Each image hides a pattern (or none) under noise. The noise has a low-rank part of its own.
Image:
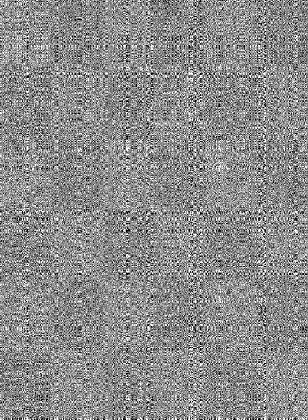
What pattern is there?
a checkerboard
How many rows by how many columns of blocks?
6 by 6
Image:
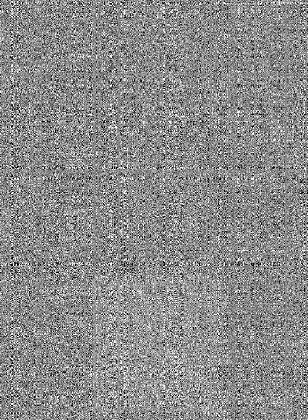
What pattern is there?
one block
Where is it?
bottom middle
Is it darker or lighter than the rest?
lighter
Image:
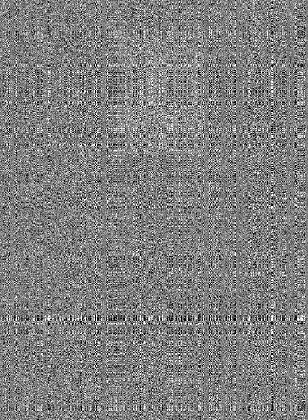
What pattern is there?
one block
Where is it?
top middle
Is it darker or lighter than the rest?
lighter
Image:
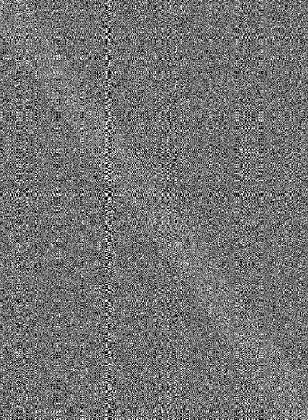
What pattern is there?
a diagonal band
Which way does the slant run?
top left to bottom right
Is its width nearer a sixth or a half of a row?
a sixth
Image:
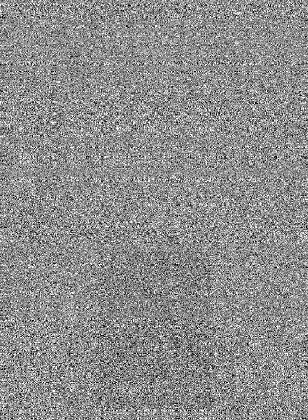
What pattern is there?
one block
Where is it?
bottom middle
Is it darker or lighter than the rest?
darker
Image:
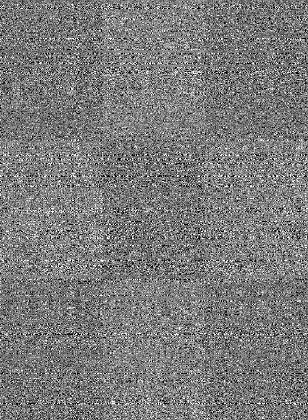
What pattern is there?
a checkerboard
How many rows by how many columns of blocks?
3 by 3
